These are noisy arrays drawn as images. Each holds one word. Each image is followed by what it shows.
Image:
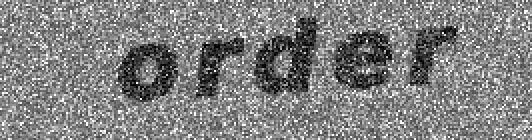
order
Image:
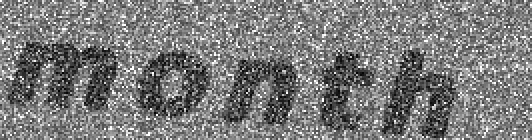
month
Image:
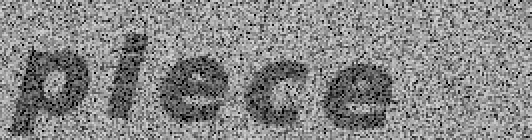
piece
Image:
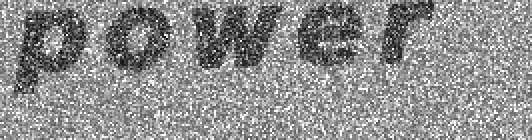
power
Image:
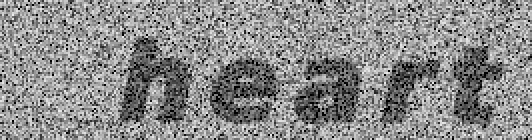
heart
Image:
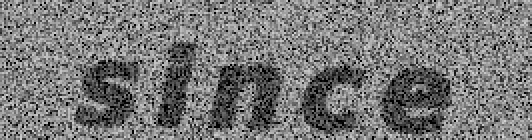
since
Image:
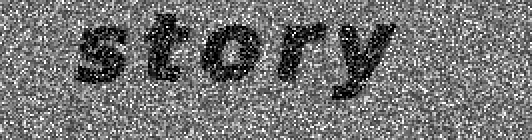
story
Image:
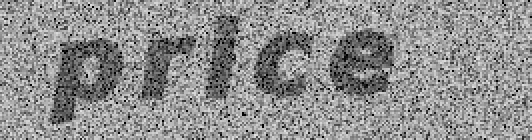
price
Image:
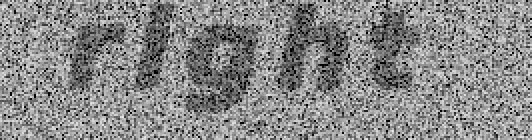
right
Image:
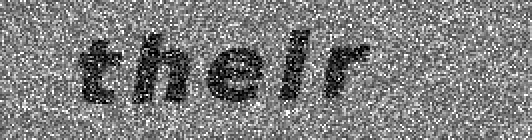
their
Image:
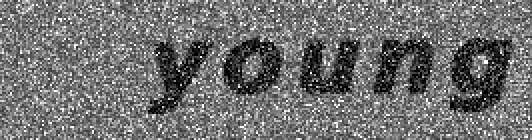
young
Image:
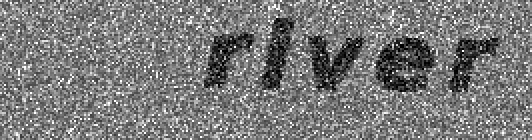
river
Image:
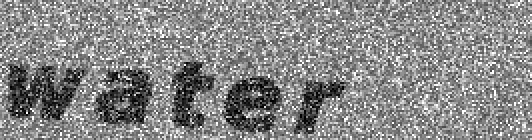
water
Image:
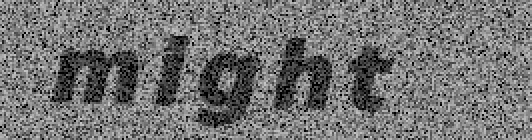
might
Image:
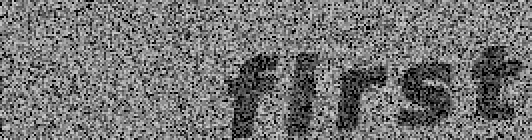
first
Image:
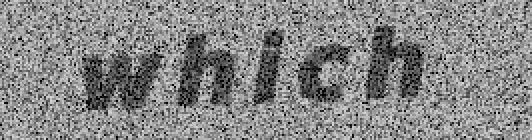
which
